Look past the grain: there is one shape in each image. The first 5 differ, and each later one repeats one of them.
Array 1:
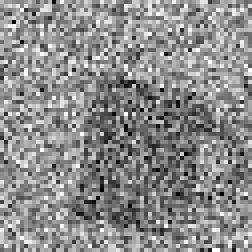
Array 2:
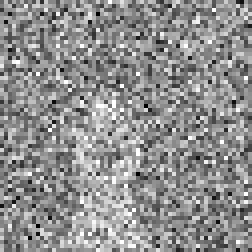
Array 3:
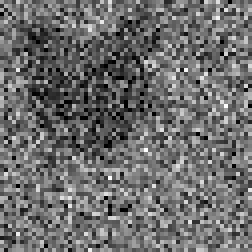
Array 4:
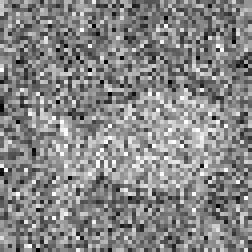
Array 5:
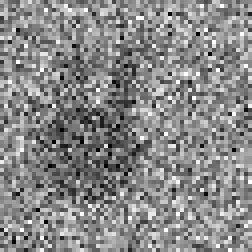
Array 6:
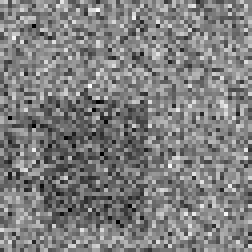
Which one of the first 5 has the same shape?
1
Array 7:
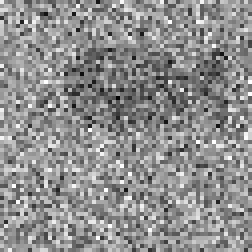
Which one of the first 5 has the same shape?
4
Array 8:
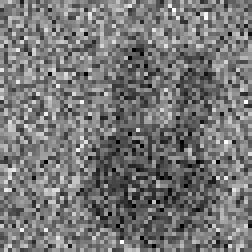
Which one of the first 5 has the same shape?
5
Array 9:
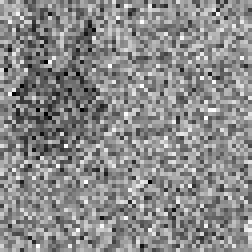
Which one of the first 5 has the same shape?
5
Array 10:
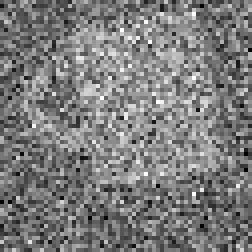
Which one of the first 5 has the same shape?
1
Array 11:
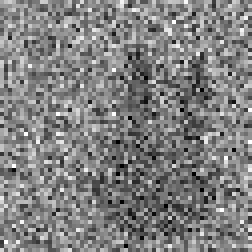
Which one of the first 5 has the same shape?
5
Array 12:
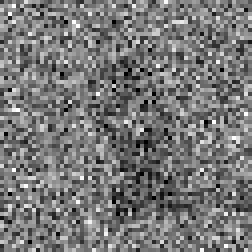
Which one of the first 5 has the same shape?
2
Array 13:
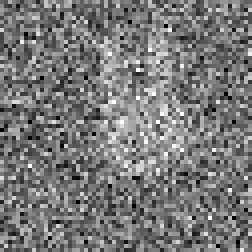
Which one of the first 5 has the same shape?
5
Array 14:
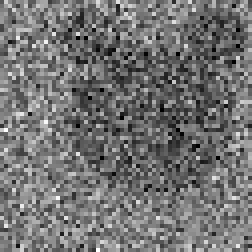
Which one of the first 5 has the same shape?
3
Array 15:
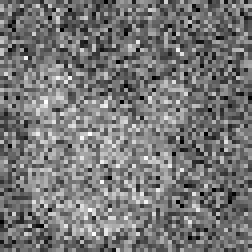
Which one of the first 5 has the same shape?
3
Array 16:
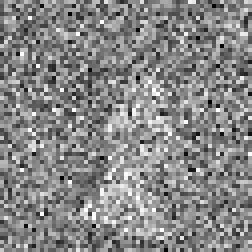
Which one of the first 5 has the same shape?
2
